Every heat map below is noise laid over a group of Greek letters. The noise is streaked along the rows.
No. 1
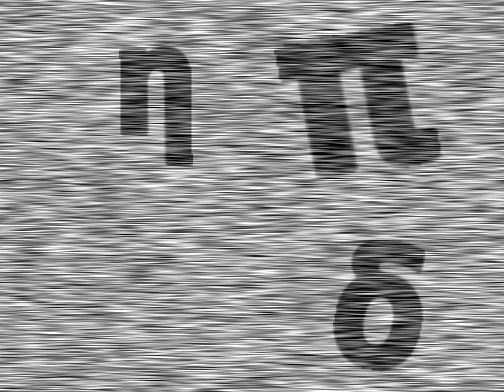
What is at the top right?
pi
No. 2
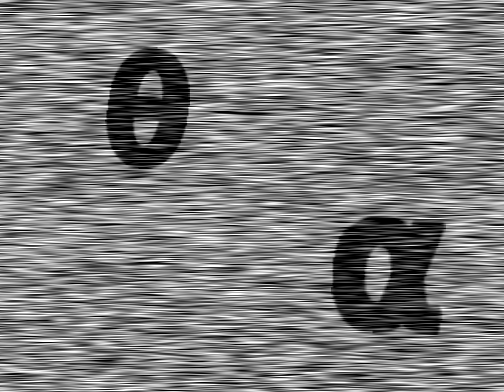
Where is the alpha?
bottom right
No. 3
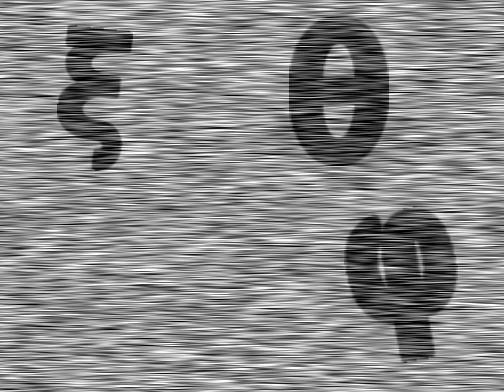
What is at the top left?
xi
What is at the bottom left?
nothing
